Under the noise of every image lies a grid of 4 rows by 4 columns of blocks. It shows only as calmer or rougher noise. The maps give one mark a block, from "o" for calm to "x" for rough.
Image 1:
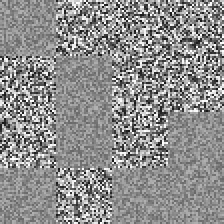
o x x x
x o x x
x o x o
o x o o
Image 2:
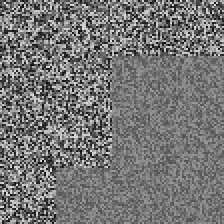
x x x x
x x o o
x x o o
x o o o
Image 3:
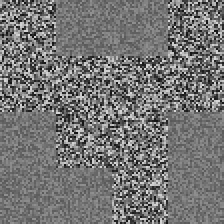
x o o x
x x x x
o x x o
o o x o
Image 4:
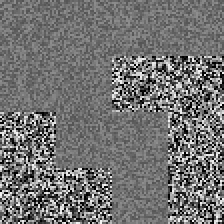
o o o o
o o x x
x o o x
x x o x
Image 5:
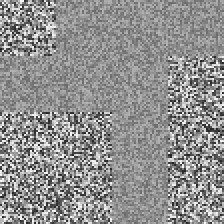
x o o o
o o o x
x x o x
x x o x
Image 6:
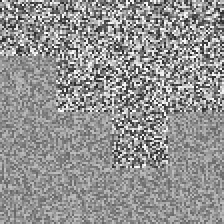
x x x x
o x x x
o o x o
o o o o
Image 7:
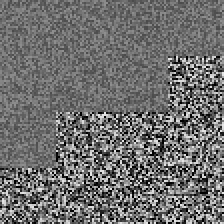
o o o o
o o o x
o x x x
x x x x
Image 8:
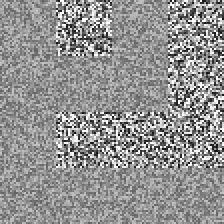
o x o x
o o o x
o x x x
o o o o
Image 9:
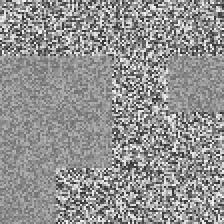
x x x x
o o x o
o o x x
o x x x
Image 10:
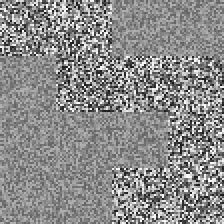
x x o o
o x x x
o o o x
o o x x
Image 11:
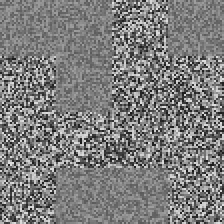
o o x o
x o x x
x x x x
x o o x
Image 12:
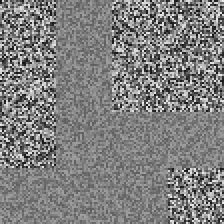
x o x x
x o x x
x o o o
o o o x
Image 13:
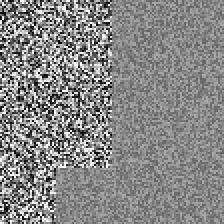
x x o o
x x o o
x x o o
x o o o
